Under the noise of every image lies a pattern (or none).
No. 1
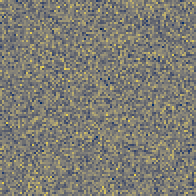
only noise
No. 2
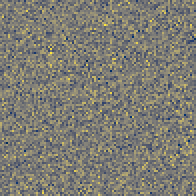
only noise
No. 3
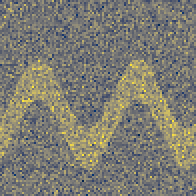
a wavy band
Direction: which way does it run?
left to right
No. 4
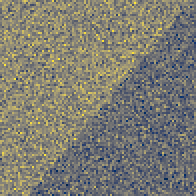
a sharp edge
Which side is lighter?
top left
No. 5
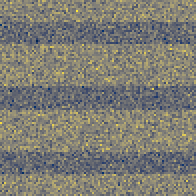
horizontal stripes
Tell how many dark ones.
3
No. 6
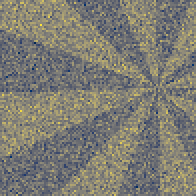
spokes from one point
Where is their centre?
middle right
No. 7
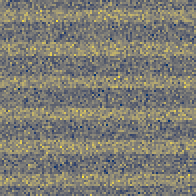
horizontal stripes
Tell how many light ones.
6
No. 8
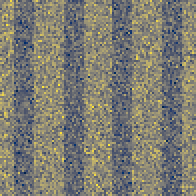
vertical stripes
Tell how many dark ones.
4
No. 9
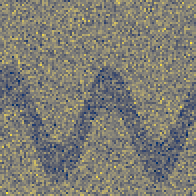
a wavy band
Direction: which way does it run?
left to right
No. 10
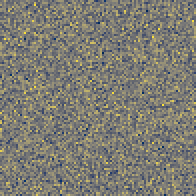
only noise
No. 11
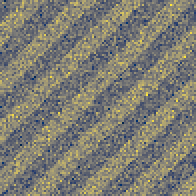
diagonal stripes
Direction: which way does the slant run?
bottom left to top right
